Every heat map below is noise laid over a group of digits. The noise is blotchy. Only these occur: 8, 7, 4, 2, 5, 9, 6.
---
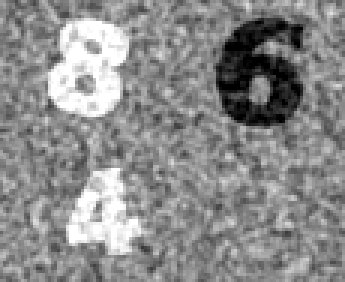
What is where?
top left: light 8; top right: dark 6; bottom left: light 4
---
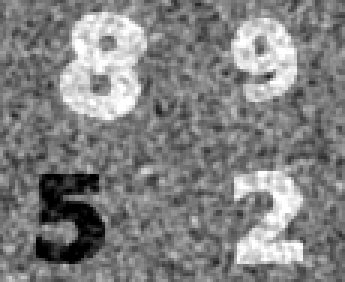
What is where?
top left: light 8; top right: light 9; bottom left: dark 5; bottom right: light 2
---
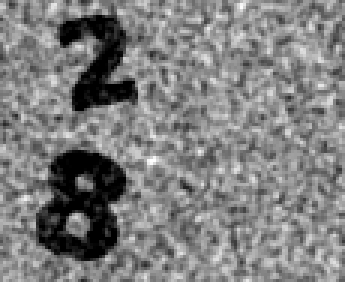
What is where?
top left: dark 2; bottom left: dark 8
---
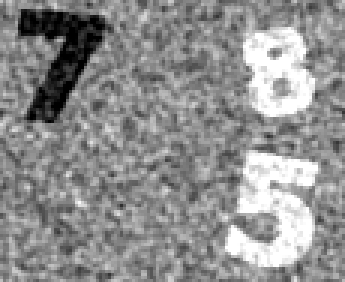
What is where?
top left: dark 7; top right: light 8; bottom right: light 5
